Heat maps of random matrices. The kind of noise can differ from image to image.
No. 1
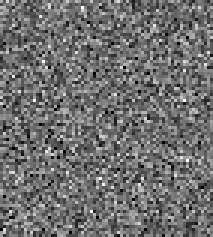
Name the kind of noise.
independent entries
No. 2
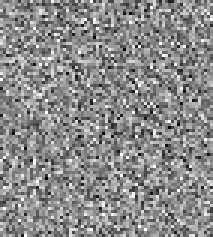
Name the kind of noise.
independent entries
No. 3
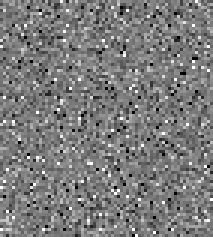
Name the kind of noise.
heavy tails
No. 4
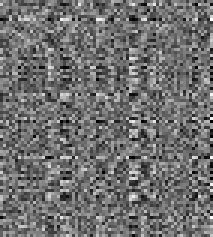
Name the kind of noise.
low rank plus noise
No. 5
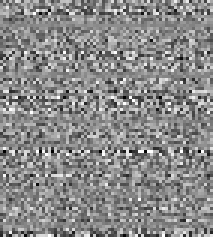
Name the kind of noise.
rows of uneven size
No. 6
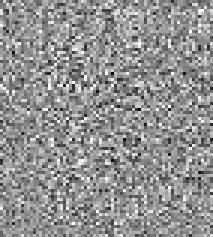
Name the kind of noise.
low rank plus noise
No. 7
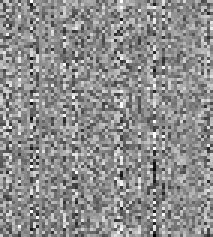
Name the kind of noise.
columns of uneven size
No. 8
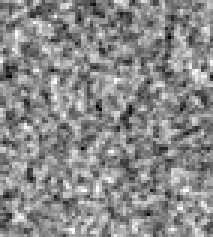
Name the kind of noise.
blotchy
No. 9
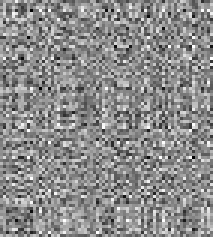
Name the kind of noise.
low rank plus noise
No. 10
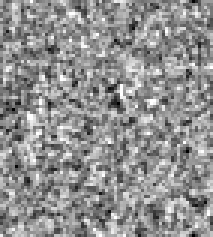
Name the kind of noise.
blotchy
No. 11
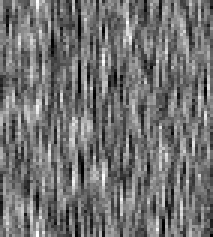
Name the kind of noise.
streaked along the columns
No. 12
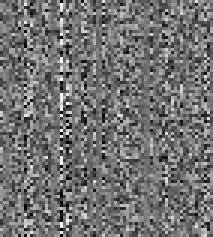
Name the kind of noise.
columns of uneven size
